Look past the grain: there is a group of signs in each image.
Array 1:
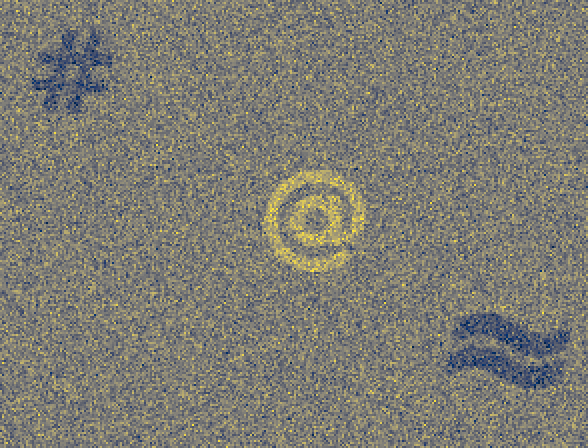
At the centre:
at sign
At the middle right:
nothing
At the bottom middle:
nothing
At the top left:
hash sign
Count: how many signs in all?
3
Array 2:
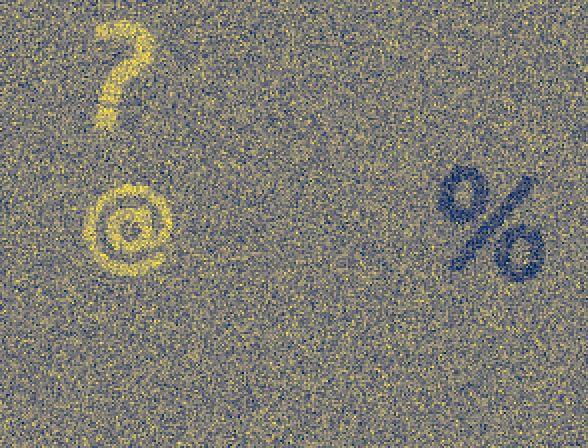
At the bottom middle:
nothing
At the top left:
question mark
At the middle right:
percent sign
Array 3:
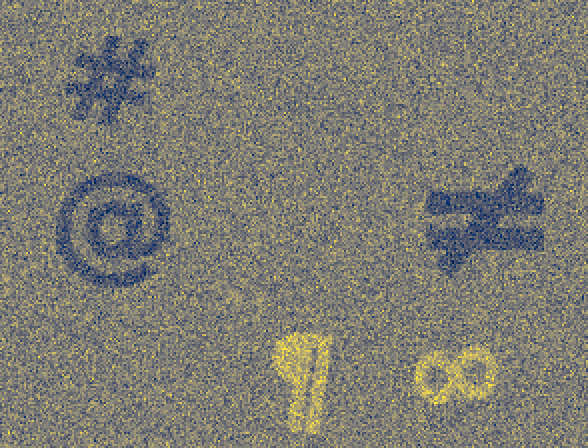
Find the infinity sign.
bottom right
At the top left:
hash sign
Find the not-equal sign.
middle right
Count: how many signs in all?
5
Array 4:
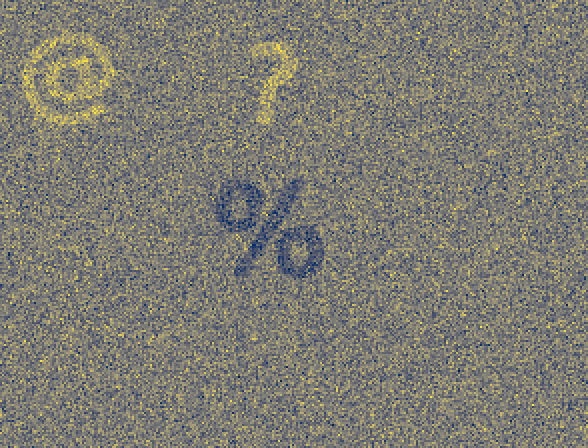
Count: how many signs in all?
3
